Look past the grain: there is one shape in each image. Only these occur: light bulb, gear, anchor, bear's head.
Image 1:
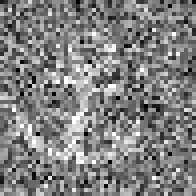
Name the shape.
anchor
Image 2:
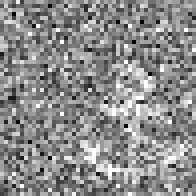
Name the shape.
anchor
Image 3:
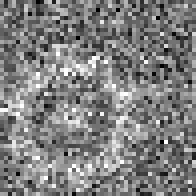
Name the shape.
gear
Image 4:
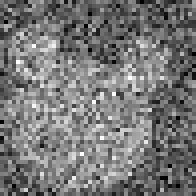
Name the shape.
bear's head
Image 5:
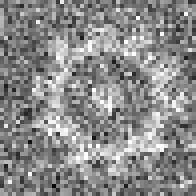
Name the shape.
gear
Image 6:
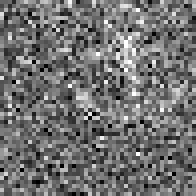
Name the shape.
anchor
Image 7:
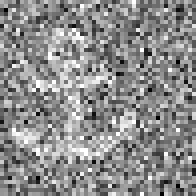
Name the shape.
anchor
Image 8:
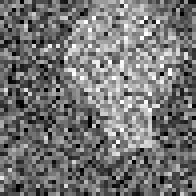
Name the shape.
light bulb
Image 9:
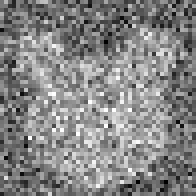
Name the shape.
bear's head
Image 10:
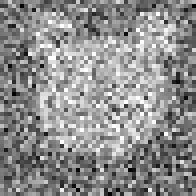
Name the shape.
bear's head
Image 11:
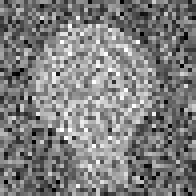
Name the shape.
light bulb
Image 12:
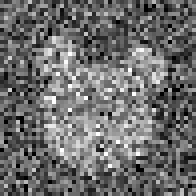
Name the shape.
bear's head
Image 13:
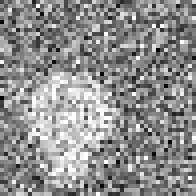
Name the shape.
light bulb
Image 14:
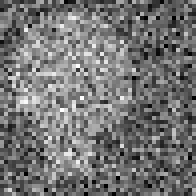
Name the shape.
light bulb
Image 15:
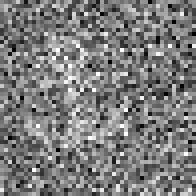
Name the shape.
anchor
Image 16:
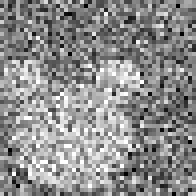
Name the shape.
bear's head
